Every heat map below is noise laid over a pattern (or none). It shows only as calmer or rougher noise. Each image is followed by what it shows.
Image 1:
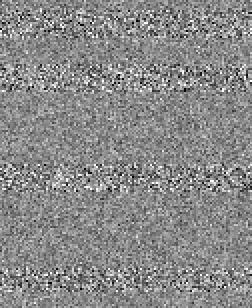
bands of rows
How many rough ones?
4
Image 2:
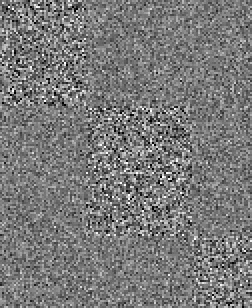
blocks along the diagonal
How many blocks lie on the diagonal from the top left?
3
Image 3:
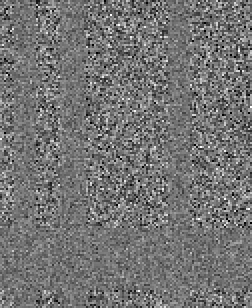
bands of rows crossing bands of columns
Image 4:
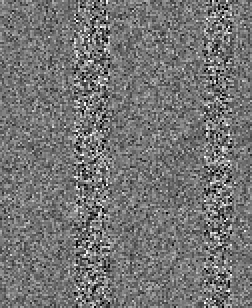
bands of columns
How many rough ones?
2
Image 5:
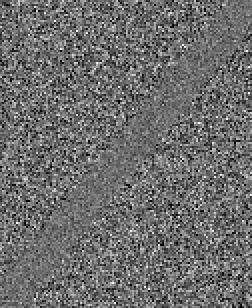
a diagonal band
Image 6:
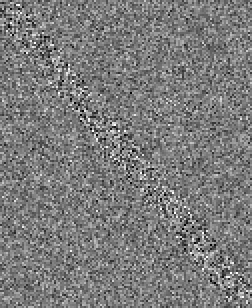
a diagonal band
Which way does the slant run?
top left to bottom right
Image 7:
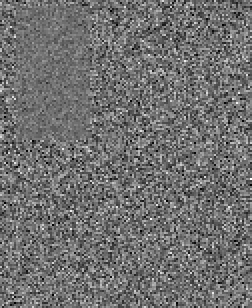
one block
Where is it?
top left
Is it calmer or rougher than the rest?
calmer
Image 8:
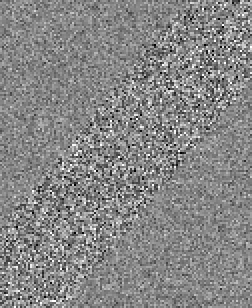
a diagonal band
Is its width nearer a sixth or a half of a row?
a half
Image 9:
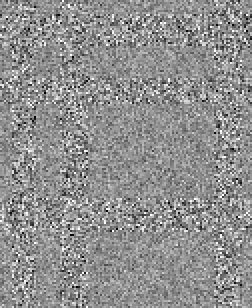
bands of rows crossing bands of columns
